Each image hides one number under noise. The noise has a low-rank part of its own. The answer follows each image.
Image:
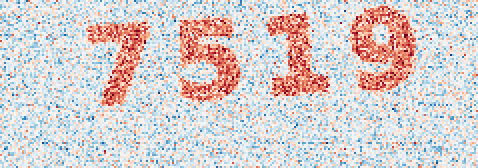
7519
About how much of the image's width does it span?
two thirds
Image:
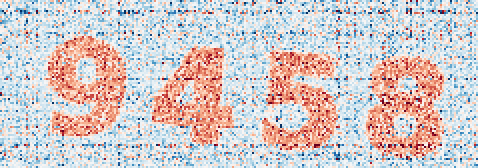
9458
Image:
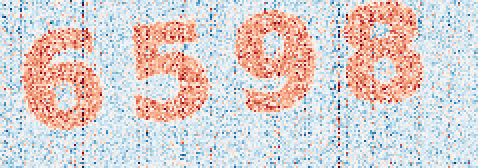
6598
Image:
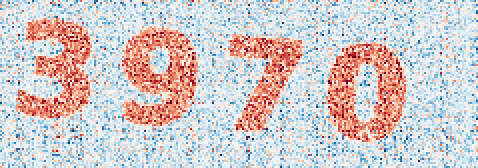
3970
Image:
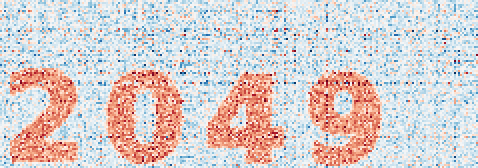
2049
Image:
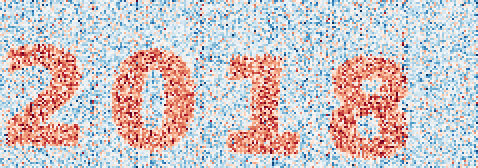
2018
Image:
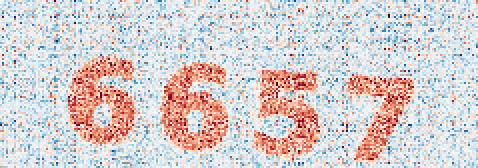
6657
